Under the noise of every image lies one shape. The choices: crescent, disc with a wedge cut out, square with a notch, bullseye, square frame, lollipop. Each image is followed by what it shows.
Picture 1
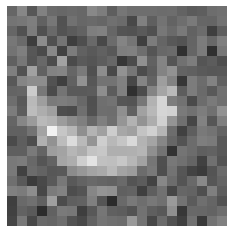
crescent
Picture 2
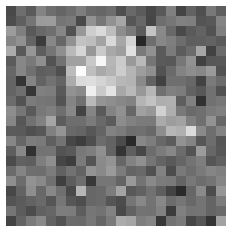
lollipop
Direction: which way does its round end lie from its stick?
up and left
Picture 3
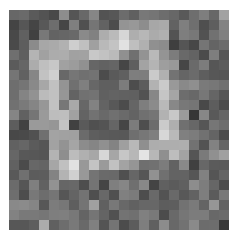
square frame
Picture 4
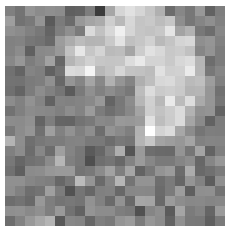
disc with a wedge cut out
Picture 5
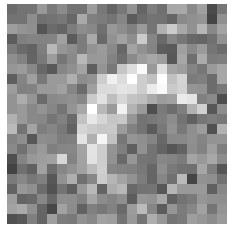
crescent
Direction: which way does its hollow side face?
down and right
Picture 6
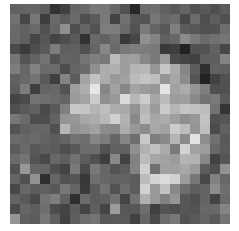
disc with a wedge cut out
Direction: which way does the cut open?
down and left
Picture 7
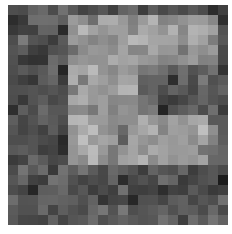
square with a notch
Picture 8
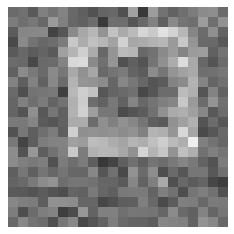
square frame
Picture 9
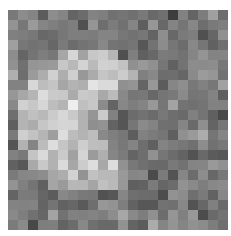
disc with a wedge cut out
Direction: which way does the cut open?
right
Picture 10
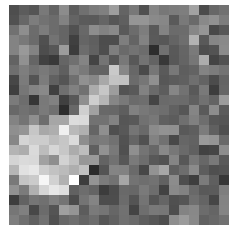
lollipop
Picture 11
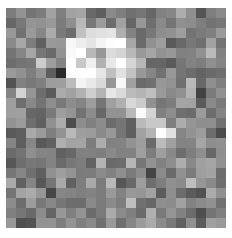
lollipop
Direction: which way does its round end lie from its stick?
up and left
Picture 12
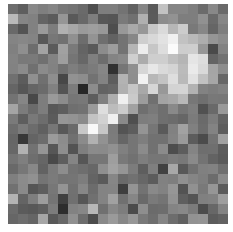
lollipop
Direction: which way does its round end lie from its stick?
up and right
